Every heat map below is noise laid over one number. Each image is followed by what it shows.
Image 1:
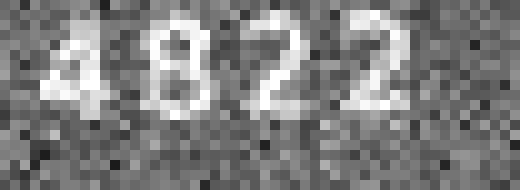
4822
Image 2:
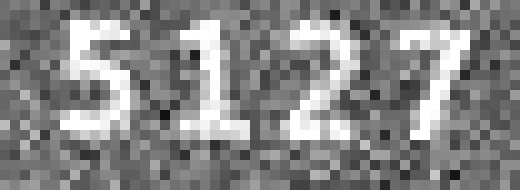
5127
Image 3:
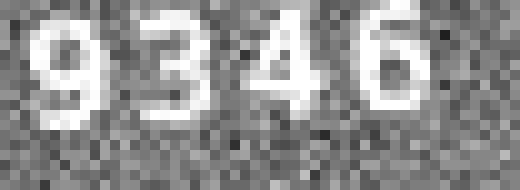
9346
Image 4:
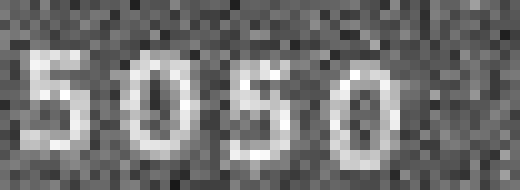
5050
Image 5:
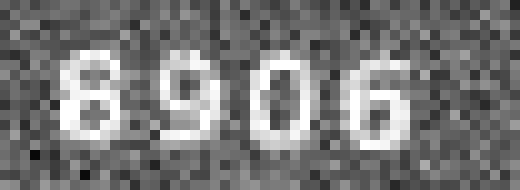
8906
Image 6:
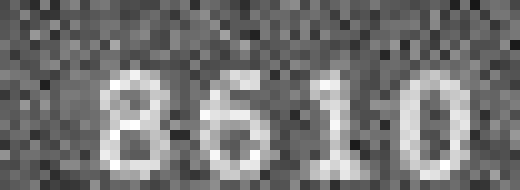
8610
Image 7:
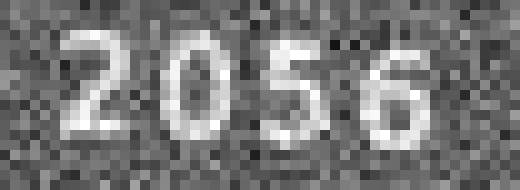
2056
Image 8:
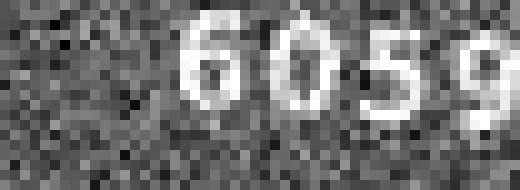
6059
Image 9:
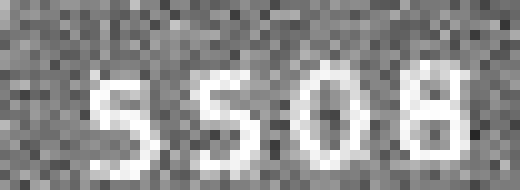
5508
